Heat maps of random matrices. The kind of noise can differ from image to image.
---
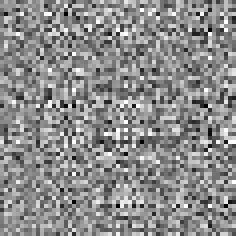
low rank plus noise
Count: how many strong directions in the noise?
three or four
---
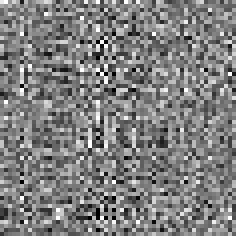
low rank plus noise
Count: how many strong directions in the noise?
three or four
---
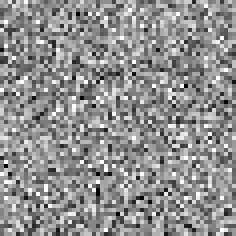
independent entries
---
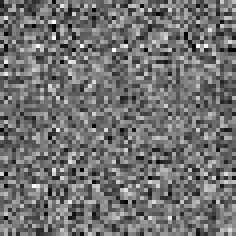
low rank plus noise
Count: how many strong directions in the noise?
five to eight
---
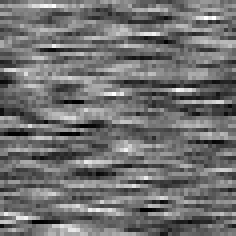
streaked along the rows
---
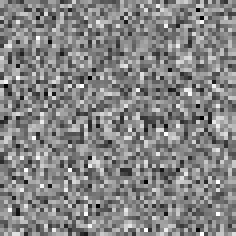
low rank plus noise
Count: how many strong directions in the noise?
five to eight
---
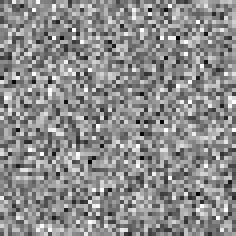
independent entries
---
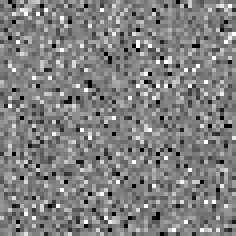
heavy tails
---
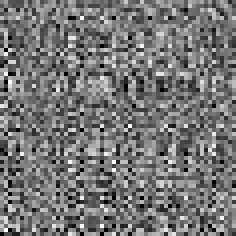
low rank plus noise
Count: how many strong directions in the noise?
two
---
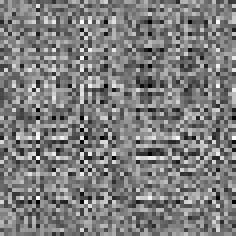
low rank plus noise
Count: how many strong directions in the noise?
two
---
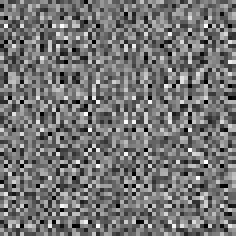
low rank plus noise
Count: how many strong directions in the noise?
two
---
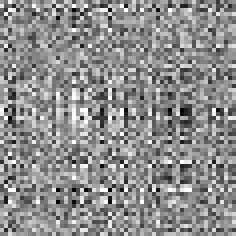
low rank plus noise
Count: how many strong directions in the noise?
two
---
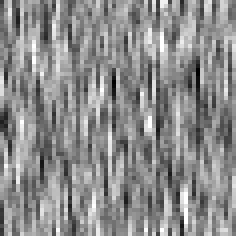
streaked along the columns
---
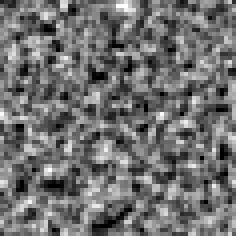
blotchy
